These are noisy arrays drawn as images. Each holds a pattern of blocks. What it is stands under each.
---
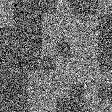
no symmetry
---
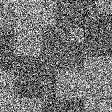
mirrored about the diagonal from the bottom left
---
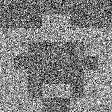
left and right mirror each other
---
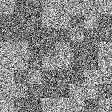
mirrored about the diagonal from the top left
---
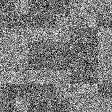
top and bottom mirror each other
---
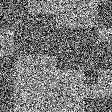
no symmetry
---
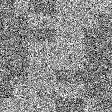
the same after a half turn
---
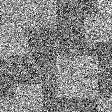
mirrored about the diagonal from the top left
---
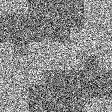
the same after a half turn
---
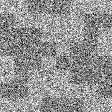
the same after a half turn
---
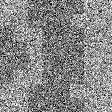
top and bottom mirror each other
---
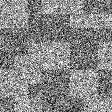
no symmetry
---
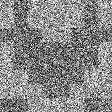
left and right mirror each other
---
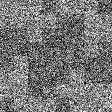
the same after a half turn
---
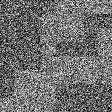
no symmetry
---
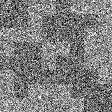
mirrored about the diagonal from the top left
